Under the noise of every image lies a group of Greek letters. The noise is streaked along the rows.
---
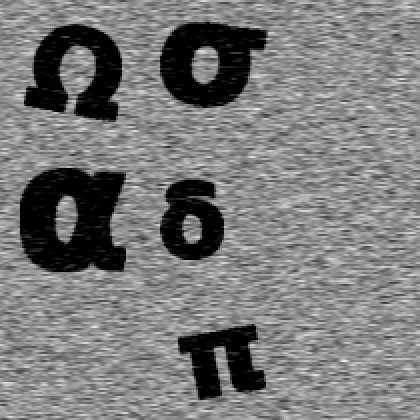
top left: omega; top middle: sigma; middle left: alpha; centre: delta; bottom middle: pi
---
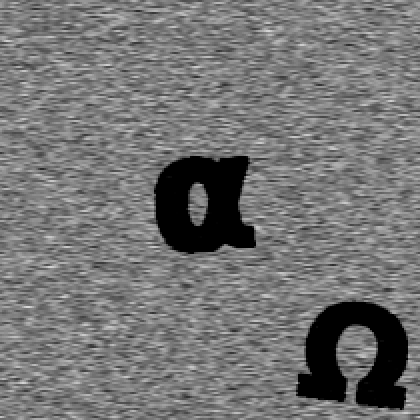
centre: alpha; bottom right: omega
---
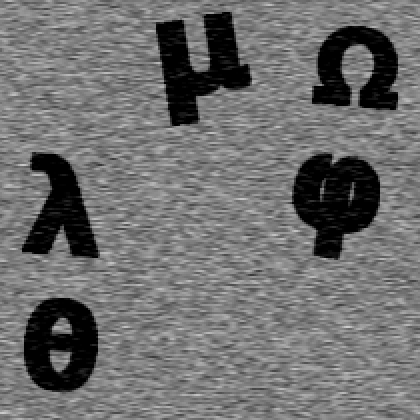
top middle: mu; top right: omega; middle left: lambda; middle right: phi; bottom left: theta
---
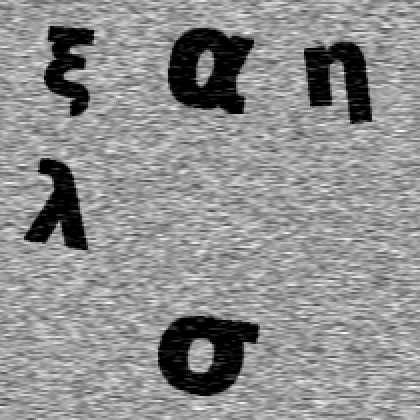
top left: xi; top middle: alpha; top right: eta; middle left: lambda; bottom middle: sigma
